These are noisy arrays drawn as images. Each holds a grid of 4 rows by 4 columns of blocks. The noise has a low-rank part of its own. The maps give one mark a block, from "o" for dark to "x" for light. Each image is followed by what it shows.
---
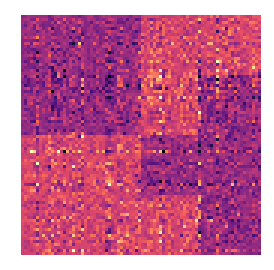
o o x x
o o x o
x x o o
x x x o
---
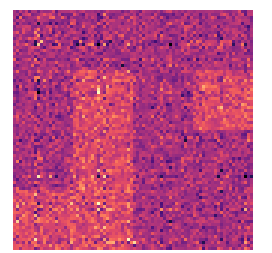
o o o o
o x o x
o x o o
x x o o
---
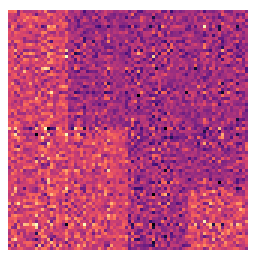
x o o o
x o o o
x x o o
x x o x
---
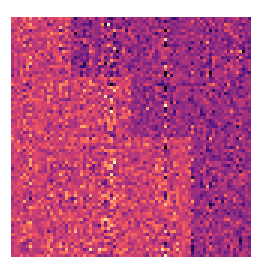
x o o o
x x o o
x x x o
x x x o
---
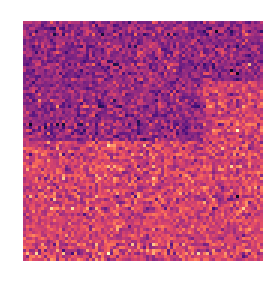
o o o o
o o o x
x x x x
x x x x
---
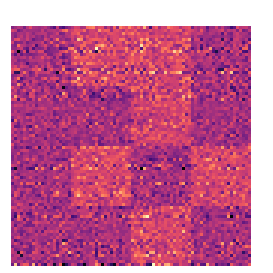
o x x o
o o x o
o x o x
o o x o
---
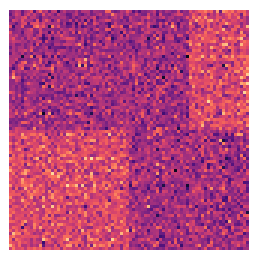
o o o x
o o o x
x x o o
x x o o
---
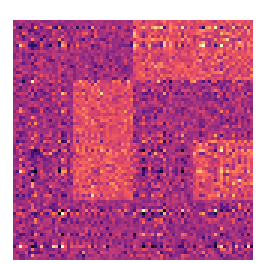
o o x x
o x o o
o x o x
o o o o
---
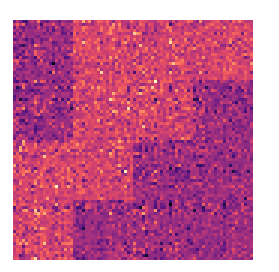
o x x x
o x x o
x x o o
x o o o
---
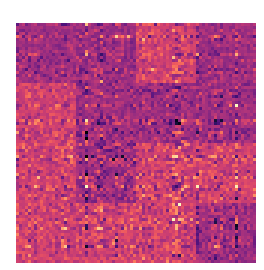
o o x o
x o o o
x o x x
x x x o
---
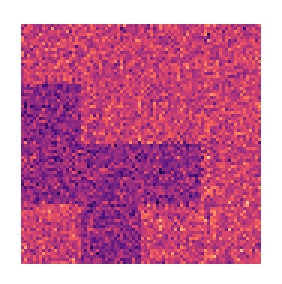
x x x x
o x x x
o o o x
x o x x
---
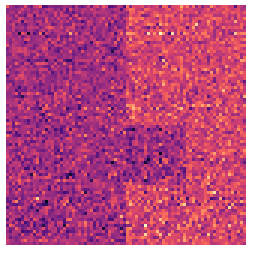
o o x x
o o x x
o o o x
o o x x
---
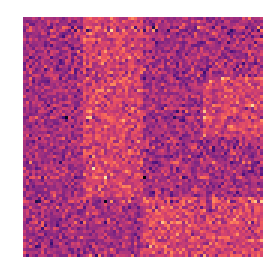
o x o o
o x o x
o x o o
o o x x
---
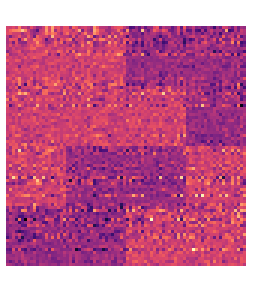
x x o o
x x x o
x o o x
o o x x
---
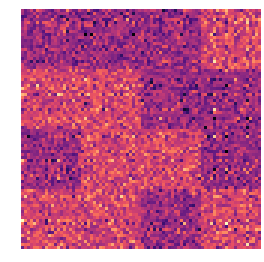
o o o x
x x o o
o x x o
x x o x
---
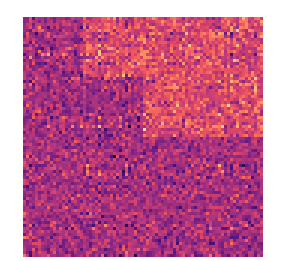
o x x x
o o x x
o o o o
o o o o
